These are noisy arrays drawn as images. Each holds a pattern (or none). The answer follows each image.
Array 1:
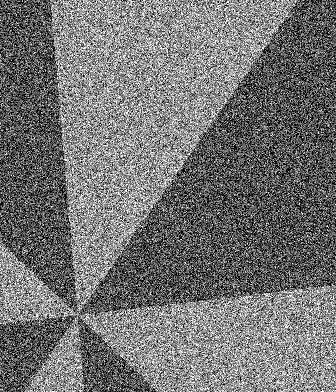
spokes from one point
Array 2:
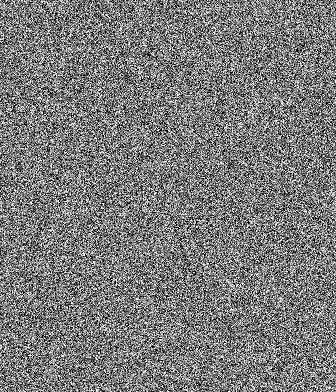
only noise
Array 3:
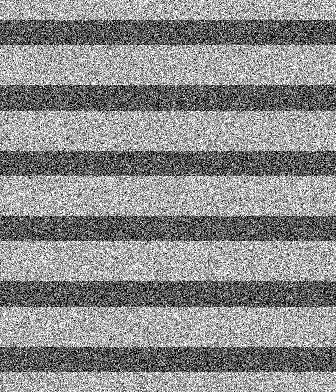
horizontal stripes
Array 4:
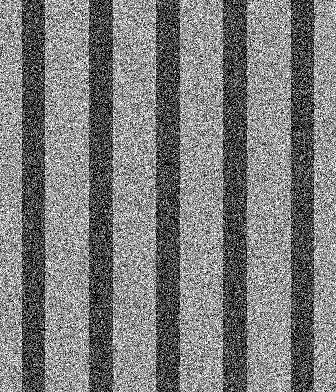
vertical stripes
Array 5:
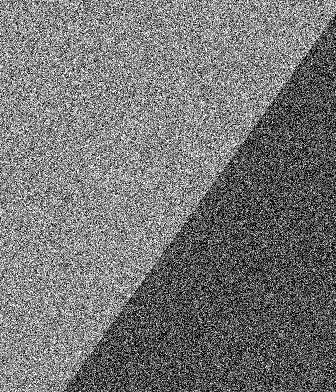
a sharp edge
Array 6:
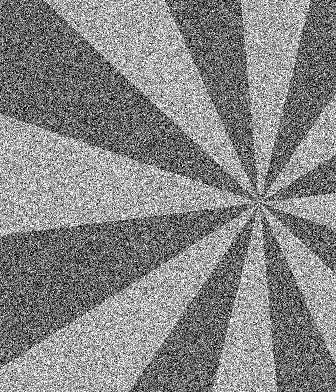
spokes from one point
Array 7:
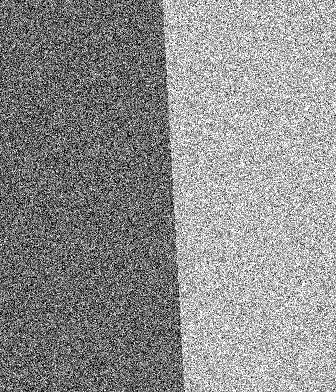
a sharp edge
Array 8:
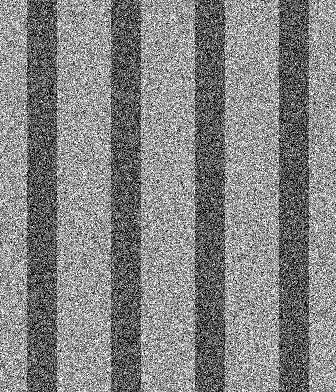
vertical stripes
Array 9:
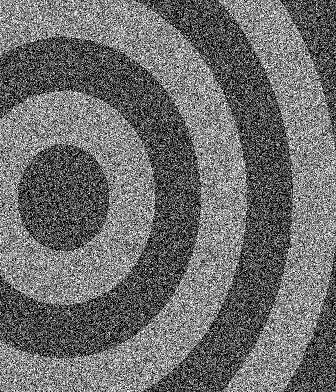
rings round one point
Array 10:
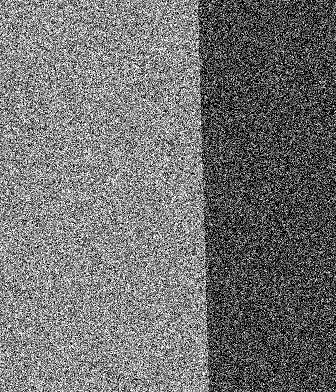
a sharp edge
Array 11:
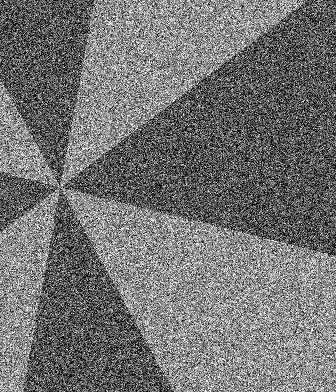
spokes from one point
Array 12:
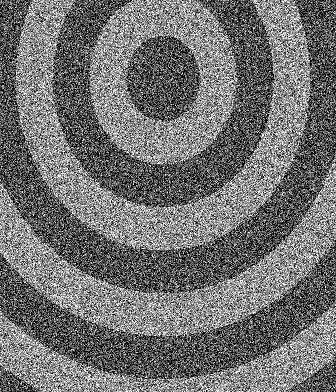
rings round one point
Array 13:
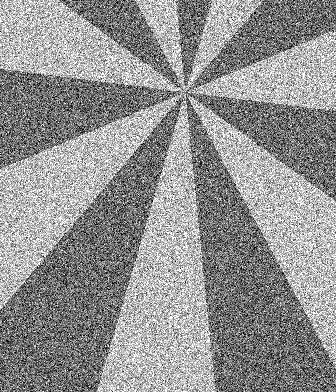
spokes from one point
